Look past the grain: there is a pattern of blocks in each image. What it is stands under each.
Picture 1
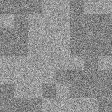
no symmetry
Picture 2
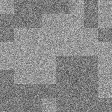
no symmetry
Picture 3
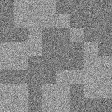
mirrored about the diagonal from the bottom left
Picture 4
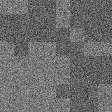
mirrored about the diagonal from the bottom left
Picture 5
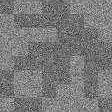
mirrored about the diagonal from the bottom left
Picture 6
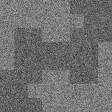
the same after a half turn
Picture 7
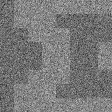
top and bottom mirror each other
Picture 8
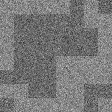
mirrored about the diagonal from the top left
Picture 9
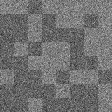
mirrored about the diagonal from the bottom left
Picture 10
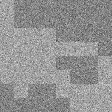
no symmetry
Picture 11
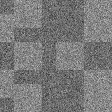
top and bottom mirror each other
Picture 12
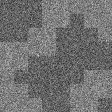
mirrored about the diagonal from the top left
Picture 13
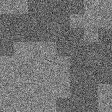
mirrored about the diagonal from the bottom left
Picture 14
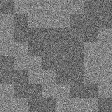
mirrored about the diagonal from the bottom left
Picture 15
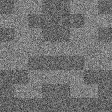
left and right mirror each other
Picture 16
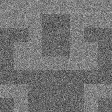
left and right mirror each other
